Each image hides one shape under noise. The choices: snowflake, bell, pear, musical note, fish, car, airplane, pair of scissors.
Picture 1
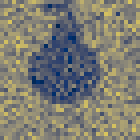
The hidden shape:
pear
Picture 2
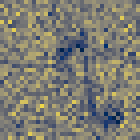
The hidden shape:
musical note
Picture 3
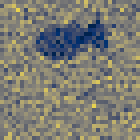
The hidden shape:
fish
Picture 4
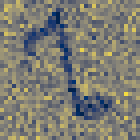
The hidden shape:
musical note
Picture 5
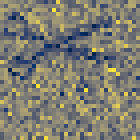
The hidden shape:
pair of scissors
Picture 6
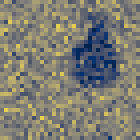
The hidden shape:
pear
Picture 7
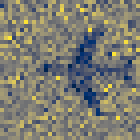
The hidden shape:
airplane
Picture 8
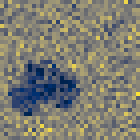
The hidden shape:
car
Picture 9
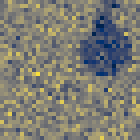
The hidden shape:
pear
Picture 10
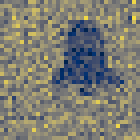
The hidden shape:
bell
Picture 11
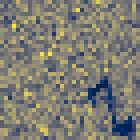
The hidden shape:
musical note
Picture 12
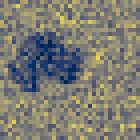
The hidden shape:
car
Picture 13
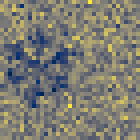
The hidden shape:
snowflake
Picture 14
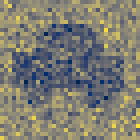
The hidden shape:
car
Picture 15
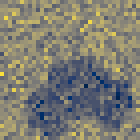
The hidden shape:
car
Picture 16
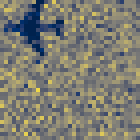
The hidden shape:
airplane
